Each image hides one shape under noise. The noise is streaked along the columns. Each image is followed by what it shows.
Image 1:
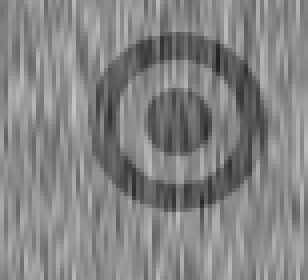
bullseye
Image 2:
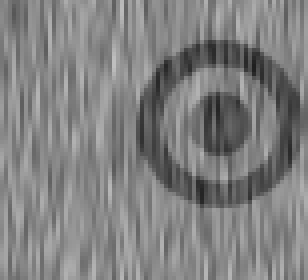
bullseye
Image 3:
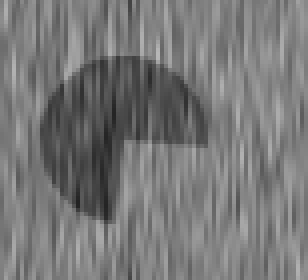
disc with a wedge cut out
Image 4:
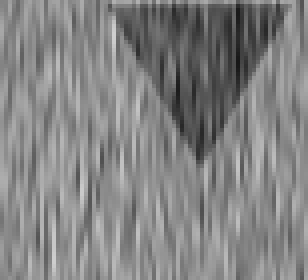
triangle
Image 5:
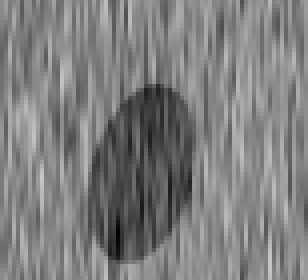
ellipse
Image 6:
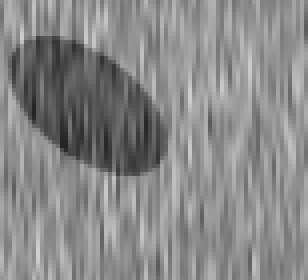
ellipse
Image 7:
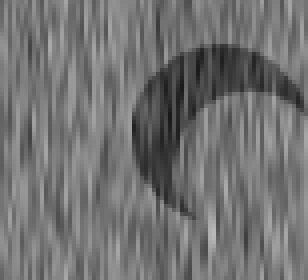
crescent
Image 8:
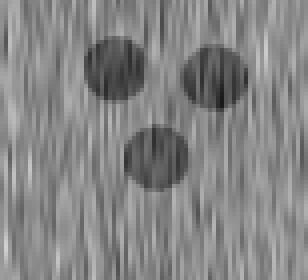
three dots
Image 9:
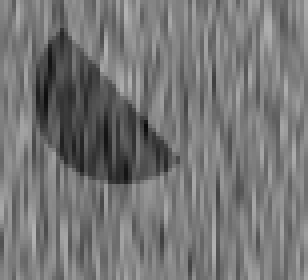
half disc
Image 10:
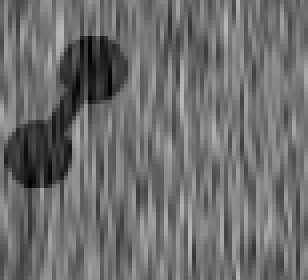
dumbbell
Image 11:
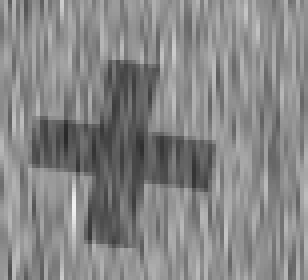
cross
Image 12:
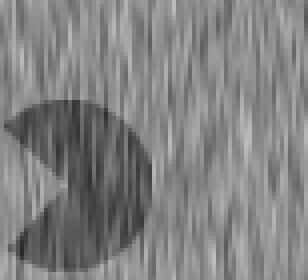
disc with a wedge cut out
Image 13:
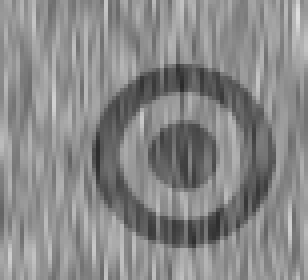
bullseye
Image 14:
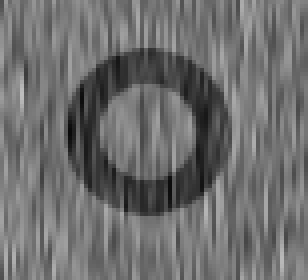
ring
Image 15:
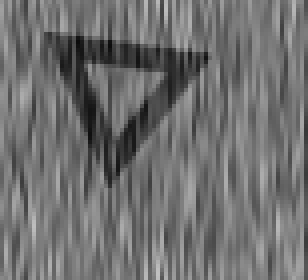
triangle frame
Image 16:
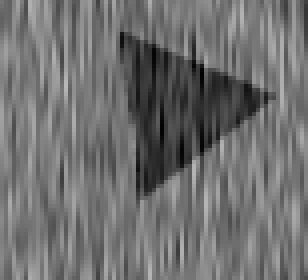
triangle
